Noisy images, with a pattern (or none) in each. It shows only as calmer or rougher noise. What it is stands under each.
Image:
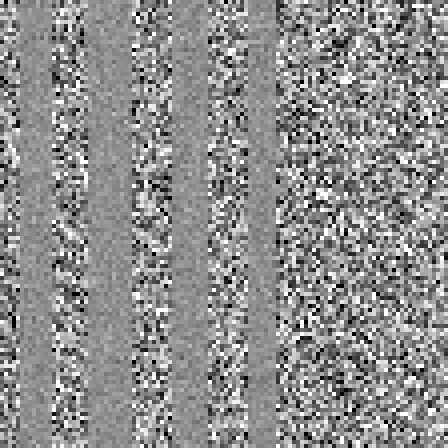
bands of columns
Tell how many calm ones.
4
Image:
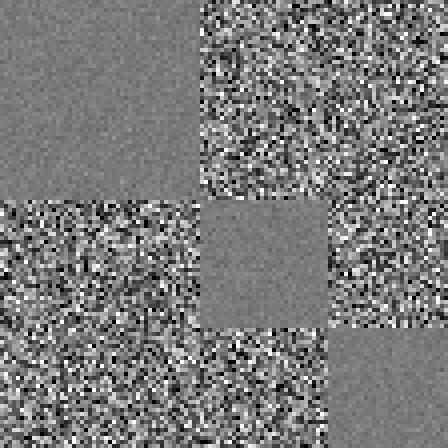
blocks along the diagonal
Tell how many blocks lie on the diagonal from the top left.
3
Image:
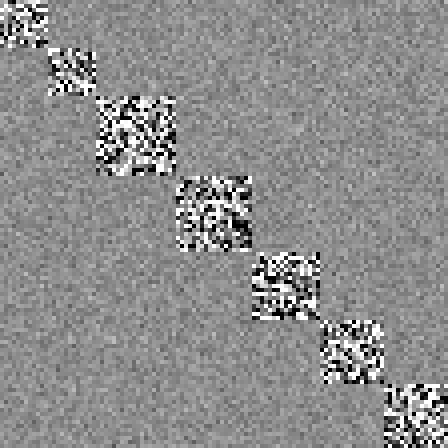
blocks along the diagonal
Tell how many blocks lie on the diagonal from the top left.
7
